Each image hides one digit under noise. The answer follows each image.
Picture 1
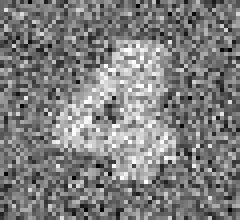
4
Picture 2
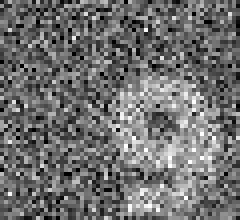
9
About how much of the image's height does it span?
two thirds
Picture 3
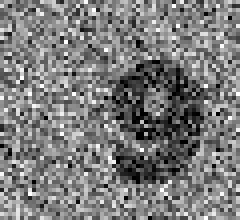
9
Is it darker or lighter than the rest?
darker
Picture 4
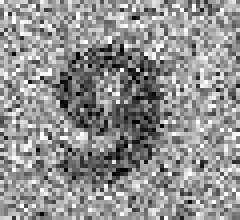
9
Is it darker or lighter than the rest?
darker
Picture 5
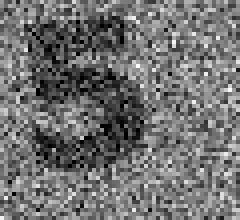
5
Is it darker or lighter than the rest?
darker
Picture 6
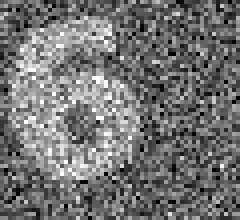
6
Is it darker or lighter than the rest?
lighter
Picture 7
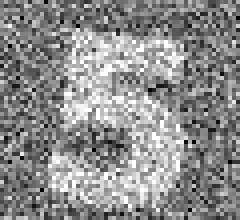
5
